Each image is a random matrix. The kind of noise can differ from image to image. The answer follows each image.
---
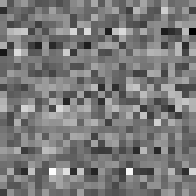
rows of uneven size
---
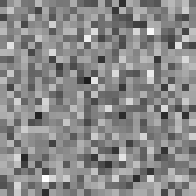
independent entries
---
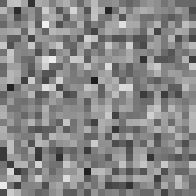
low rank plus noise
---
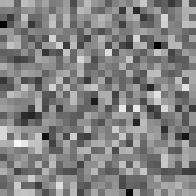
low rank plus noise
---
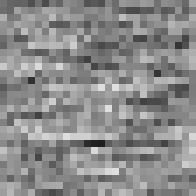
streaked along the rows
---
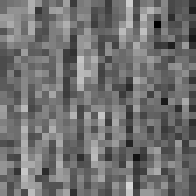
streaked along the columns
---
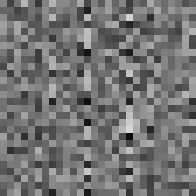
columns of uneven size
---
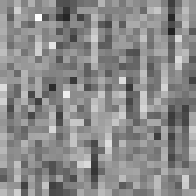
streaked along the columns
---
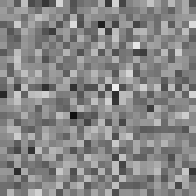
low rank plus noise
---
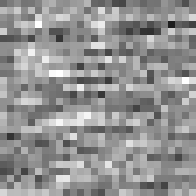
streaked along the rows
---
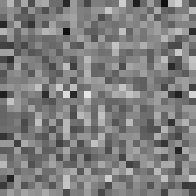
low rank plus noise
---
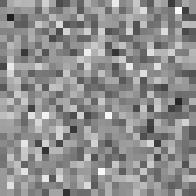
independent entries
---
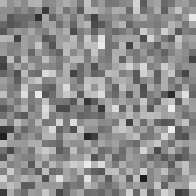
low rank plus noise
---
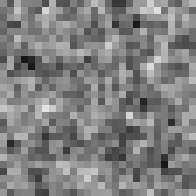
blotchy
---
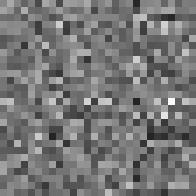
low rank plus noise
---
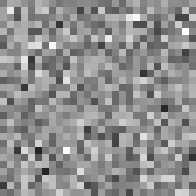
independent entries
